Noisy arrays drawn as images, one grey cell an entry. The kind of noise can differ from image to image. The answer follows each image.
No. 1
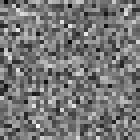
independent entries
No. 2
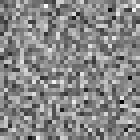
independent entries
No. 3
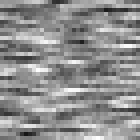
streaked along the rows
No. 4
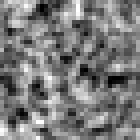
blotchy
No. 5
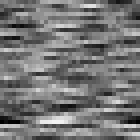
streaked along the rows
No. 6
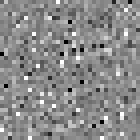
heavy tails
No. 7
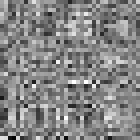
low rank plus noise
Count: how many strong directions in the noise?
two
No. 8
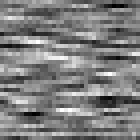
streaked along the rows
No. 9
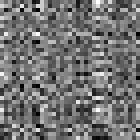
low rank plus noise
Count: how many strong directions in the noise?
two
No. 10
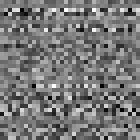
rows of uneven size
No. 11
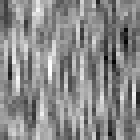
streaked along the columns
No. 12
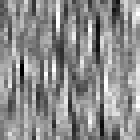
streaked along the columns
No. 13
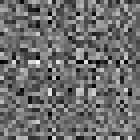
low rank plus noise
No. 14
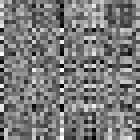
low rank plus noise
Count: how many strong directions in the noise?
one
